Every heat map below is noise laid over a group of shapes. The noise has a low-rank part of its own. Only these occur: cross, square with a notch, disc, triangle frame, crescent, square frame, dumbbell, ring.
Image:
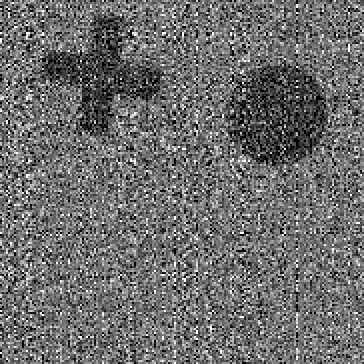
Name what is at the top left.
cross
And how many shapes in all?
2
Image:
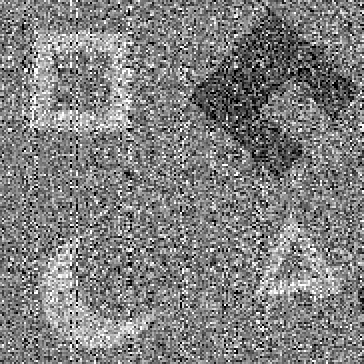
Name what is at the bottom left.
crescent
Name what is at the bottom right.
triangle frame
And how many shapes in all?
4
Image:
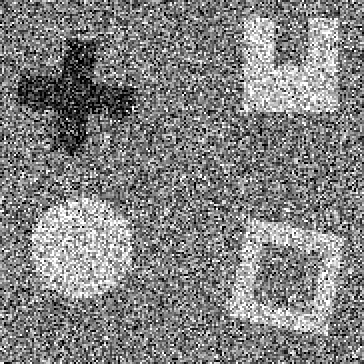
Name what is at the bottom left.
disc
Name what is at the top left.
cross
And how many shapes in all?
4
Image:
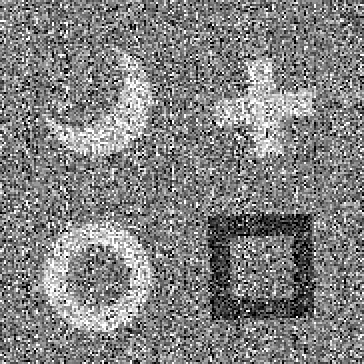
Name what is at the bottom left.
ring
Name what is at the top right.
cross
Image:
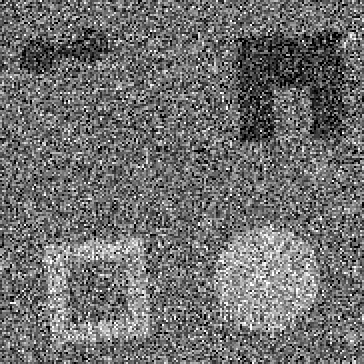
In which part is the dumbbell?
top left
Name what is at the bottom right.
disc
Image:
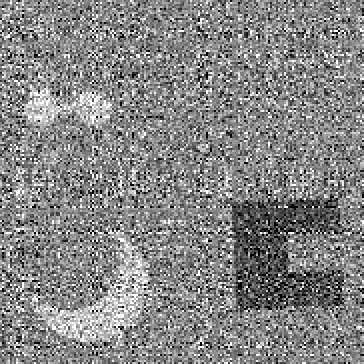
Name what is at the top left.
dumbbell
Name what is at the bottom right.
square with a notch
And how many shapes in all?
3
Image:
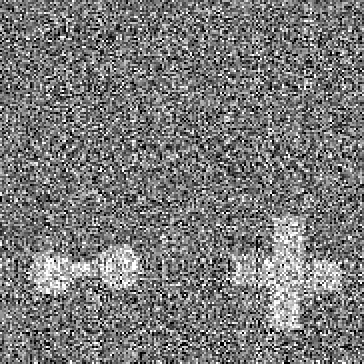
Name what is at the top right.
nothing
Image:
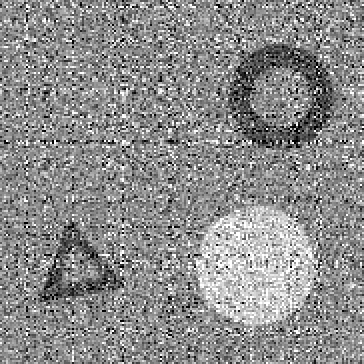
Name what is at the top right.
ring
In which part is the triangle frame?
bottom left
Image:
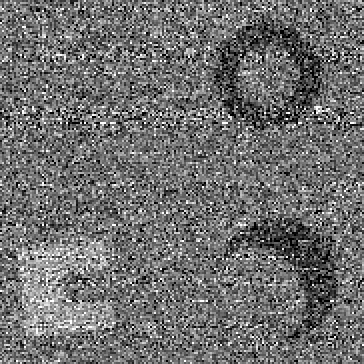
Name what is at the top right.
ring
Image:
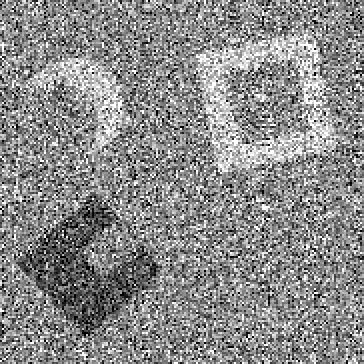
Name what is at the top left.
crescent
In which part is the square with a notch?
bottom left
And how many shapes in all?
3
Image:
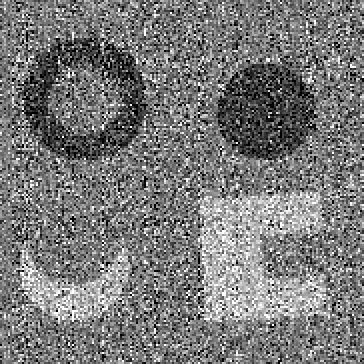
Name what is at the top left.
ring
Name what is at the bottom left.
crescent
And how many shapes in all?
4
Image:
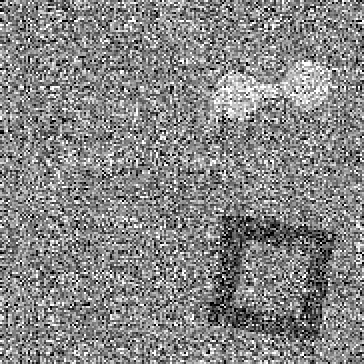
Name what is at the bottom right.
square frame
